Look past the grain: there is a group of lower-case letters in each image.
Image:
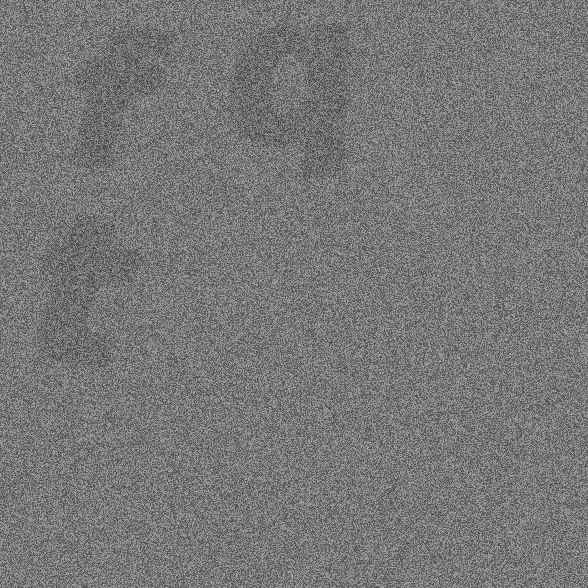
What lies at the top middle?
q
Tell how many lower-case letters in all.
3
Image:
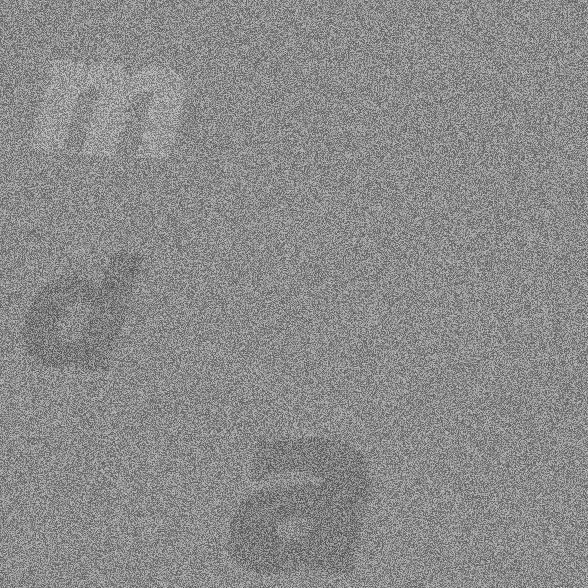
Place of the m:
top left
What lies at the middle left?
d
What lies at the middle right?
nothing
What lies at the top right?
nothing
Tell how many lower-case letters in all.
3
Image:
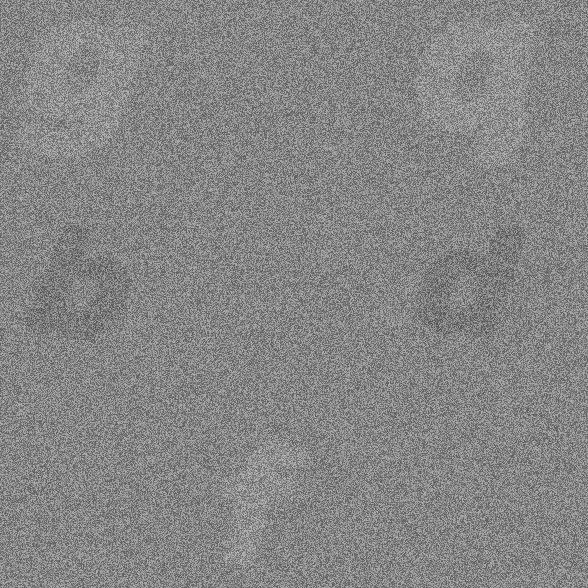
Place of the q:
top right
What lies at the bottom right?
nothing
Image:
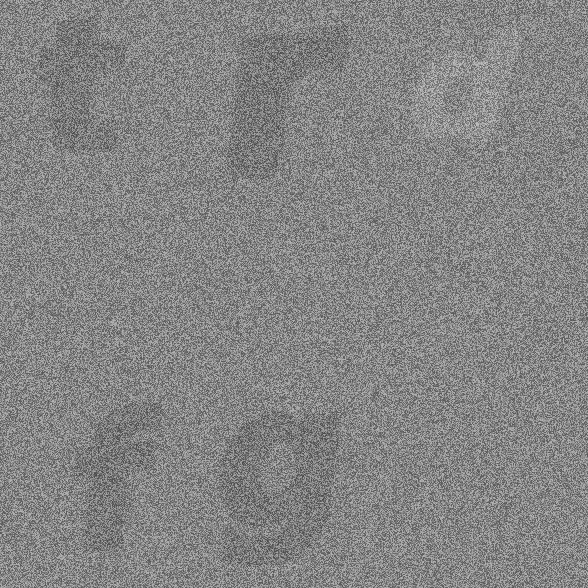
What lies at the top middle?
r
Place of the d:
top right
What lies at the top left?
t
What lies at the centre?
nothing
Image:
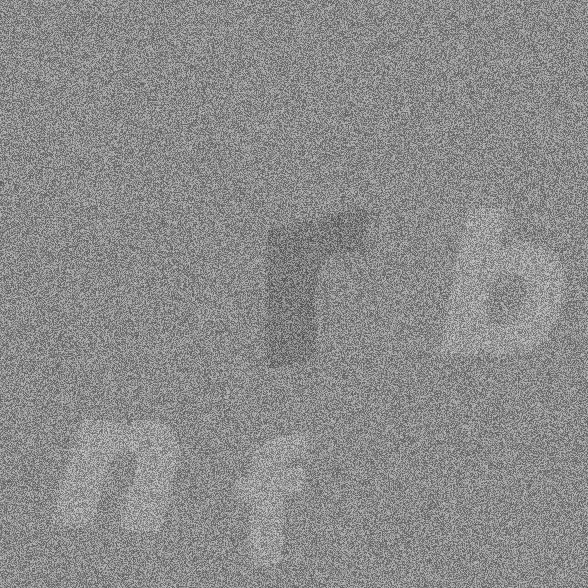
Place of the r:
centre
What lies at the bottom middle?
f
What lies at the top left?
nothing
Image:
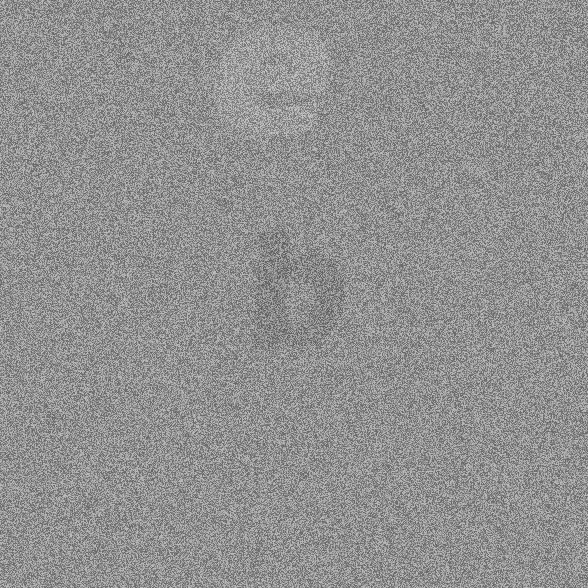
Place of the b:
centre
